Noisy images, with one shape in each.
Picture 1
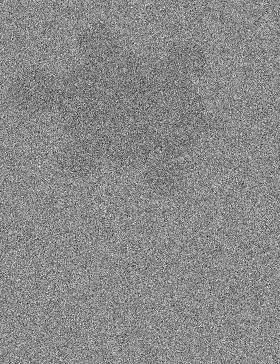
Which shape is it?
turtle
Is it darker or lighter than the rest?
darker
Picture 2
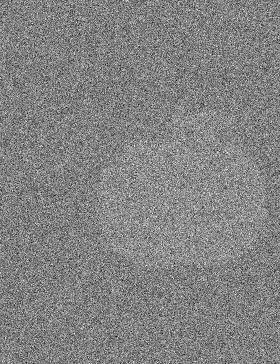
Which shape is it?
apple
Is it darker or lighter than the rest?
lighter
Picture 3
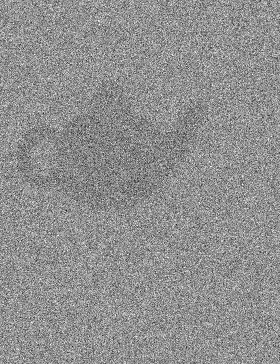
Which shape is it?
teapot
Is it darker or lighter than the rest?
darker
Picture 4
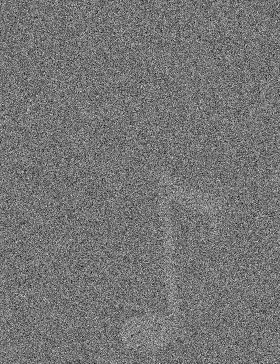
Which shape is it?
musical note
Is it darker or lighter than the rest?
lighter
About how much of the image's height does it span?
half
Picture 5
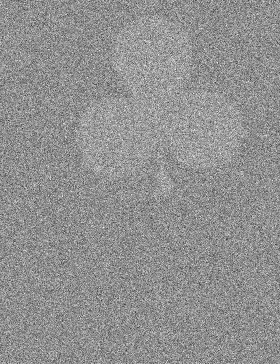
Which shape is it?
club
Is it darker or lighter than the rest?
lighter
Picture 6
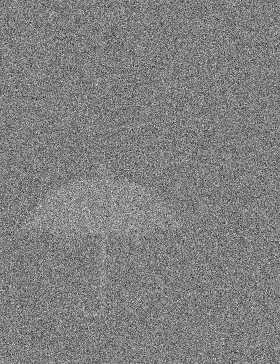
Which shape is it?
umbrella
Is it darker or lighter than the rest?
lighter
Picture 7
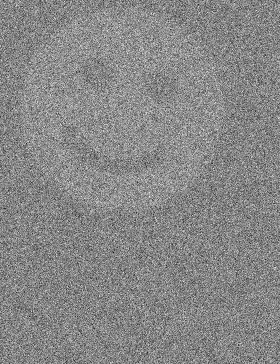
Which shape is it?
smiling face
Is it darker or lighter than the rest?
lighter
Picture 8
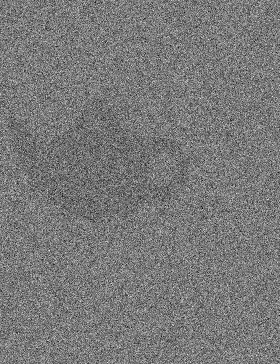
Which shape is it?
teapot
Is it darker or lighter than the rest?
darker
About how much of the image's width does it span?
two thirds
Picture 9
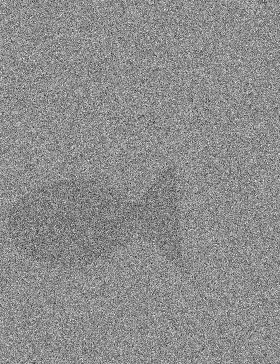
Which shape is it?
fish
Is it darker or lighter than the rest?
darker
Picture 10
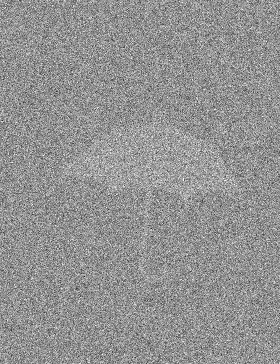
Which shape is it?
umbrella
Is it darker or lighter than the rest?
lighter
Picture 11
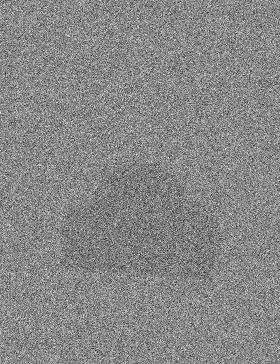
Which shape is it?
cloud
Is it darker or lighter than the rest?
darker
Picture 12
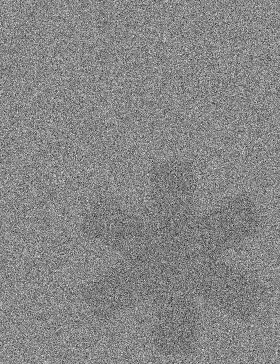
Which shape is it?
asterisk
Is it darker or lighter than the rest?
darker
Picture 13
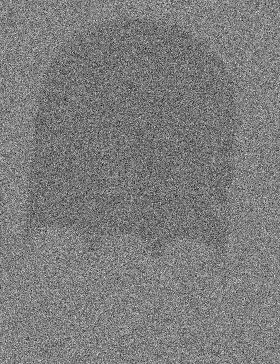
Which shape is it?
ghost
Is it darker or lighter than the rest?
darker
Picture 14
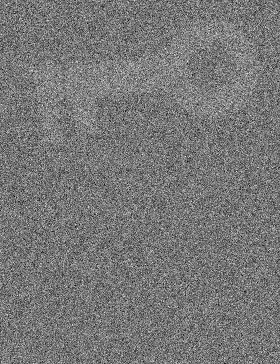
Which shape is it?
key
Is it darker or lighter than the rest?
lighter
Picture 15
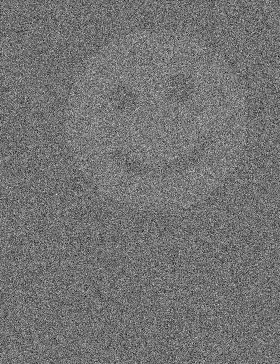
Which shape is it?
smiling face
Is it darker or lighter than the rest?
lighter
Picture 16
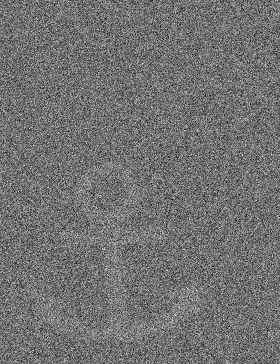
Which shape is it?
anchor
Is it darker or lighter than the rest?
lighter
